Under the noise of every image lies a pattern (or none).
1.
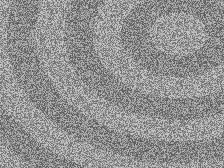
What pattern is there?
rings round one point
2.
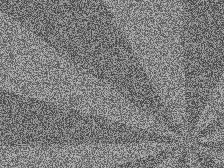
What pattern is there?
spokes from one point
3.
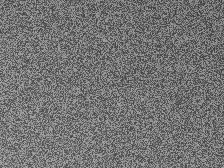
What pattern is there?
a smooth slope
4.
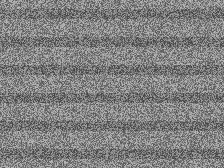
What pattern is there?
horizontal stripes
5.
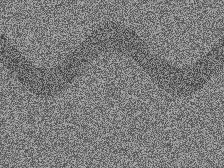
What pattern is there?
a wavy band
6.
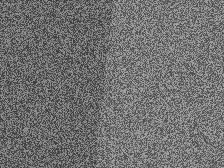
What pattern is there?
a sharp edge
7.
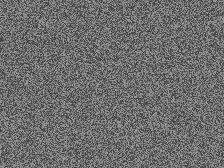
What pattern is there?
only noise
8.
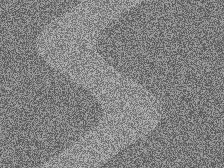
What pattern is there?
a wavy band
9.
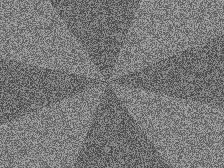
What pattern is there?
spokes from one point
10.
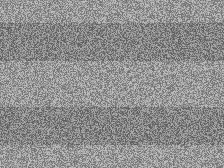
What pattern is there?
horizontal stripes
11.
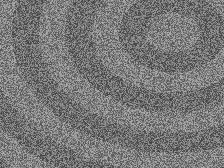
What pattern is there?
rings round one point
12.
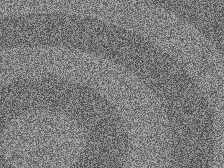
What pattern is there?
rings round one point
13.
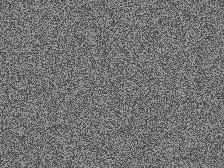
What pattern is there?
only noise
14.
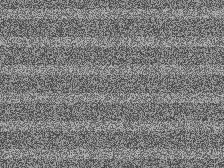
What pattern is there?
horizontal stripes
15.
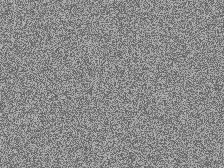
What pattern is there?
only noise
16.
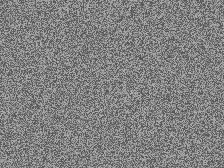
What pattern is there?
only noise
